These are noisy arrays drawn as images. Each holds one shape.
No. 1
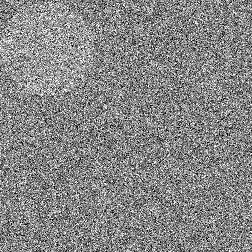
disc
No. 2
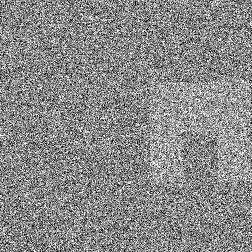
square with a notch
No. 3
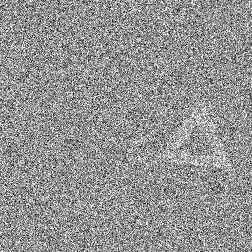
triangle frame
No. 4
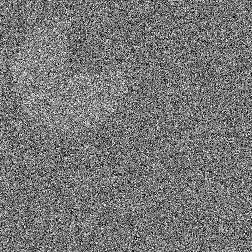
disc with a wedge cut out
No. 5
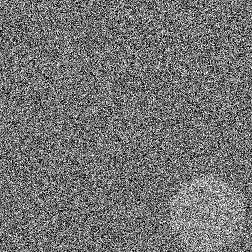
disc
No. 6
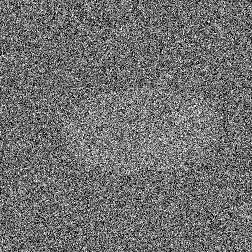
ellipse
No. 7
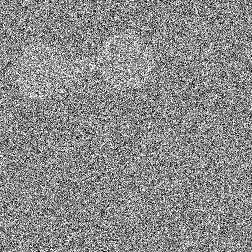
dumbbell
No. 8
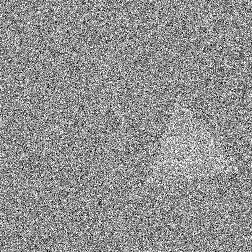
triangle
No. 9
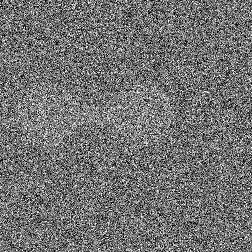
dumbbell
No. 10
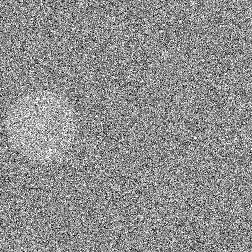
disc
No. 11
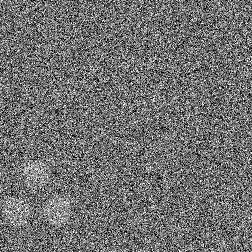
three dots
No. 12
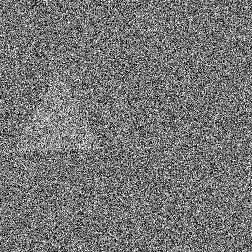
triangle
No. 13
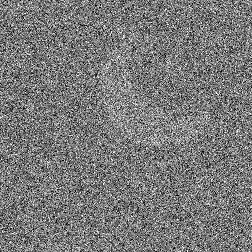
crescent
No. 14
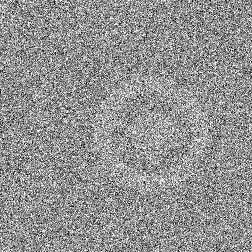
bullseye
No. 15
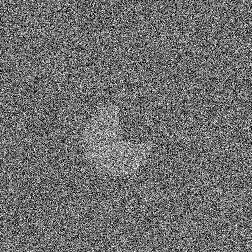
disc with a wedge cut out
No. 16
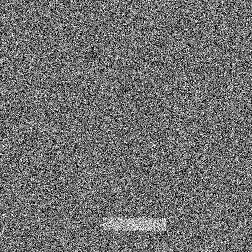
bar
